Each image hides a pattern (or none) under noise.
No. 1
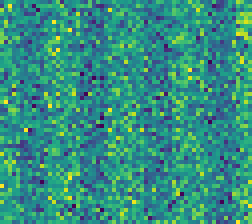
vertical stripes
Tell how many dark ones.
4
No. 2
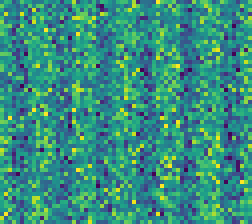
vertical stripes
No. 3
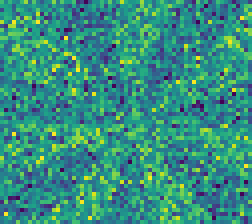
spokes from one point
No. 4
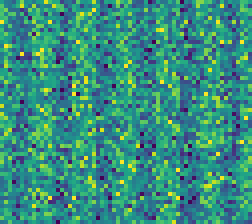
vertical stripes
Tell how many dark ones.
6
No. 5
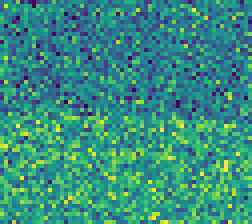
a sharp edge
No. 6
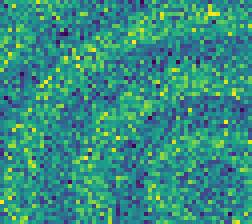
rings round one point
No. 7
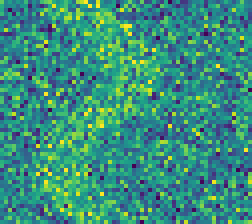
a wavy band
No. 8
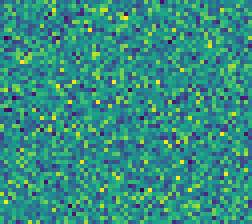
only noise
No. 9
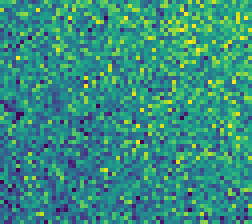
a smooth slope
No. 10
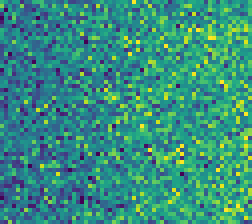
a smooth slope
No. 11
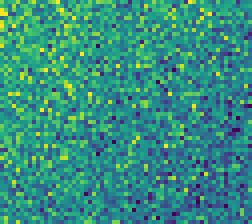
a smooth slope
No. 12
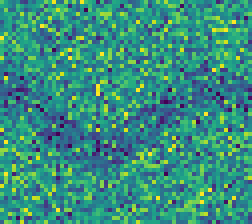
a wavy band
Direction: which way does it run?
left to right
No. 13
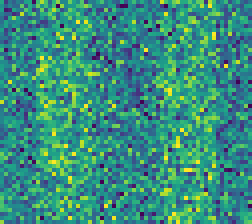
vertical stripes
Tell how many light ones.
2
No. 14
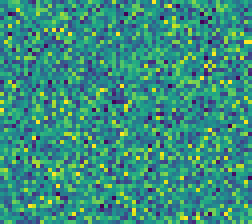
only noise
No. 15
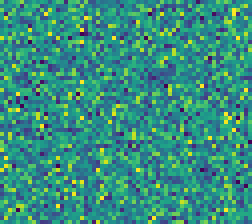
only noise
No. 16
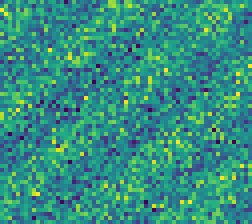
diagonal stripes
